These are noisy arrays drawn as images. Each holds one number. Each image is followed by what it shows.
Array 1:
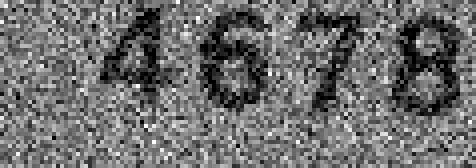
4678
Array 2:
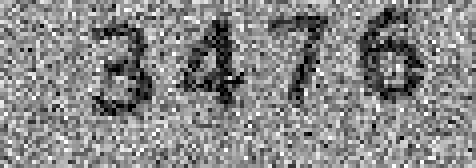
3476
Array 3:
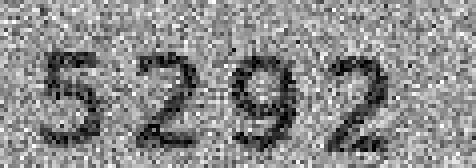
5292
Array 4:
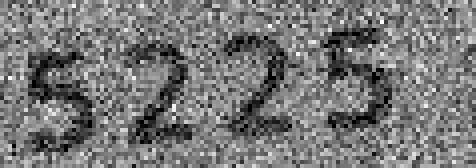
5225
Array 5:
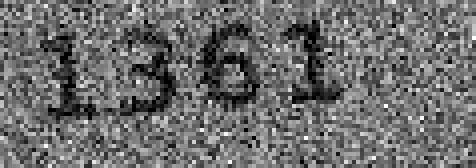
1361
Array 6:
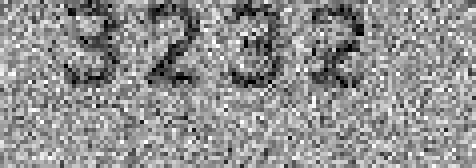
3232
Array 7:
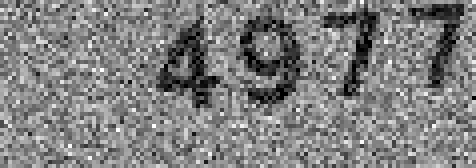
4977
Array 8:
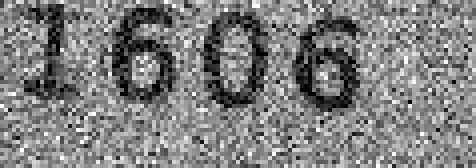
1606
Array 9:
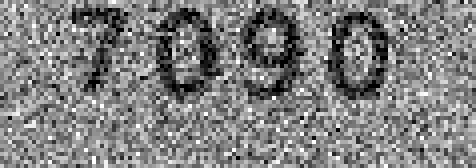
7090
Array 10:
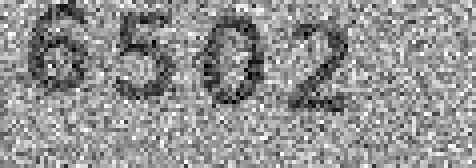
6502
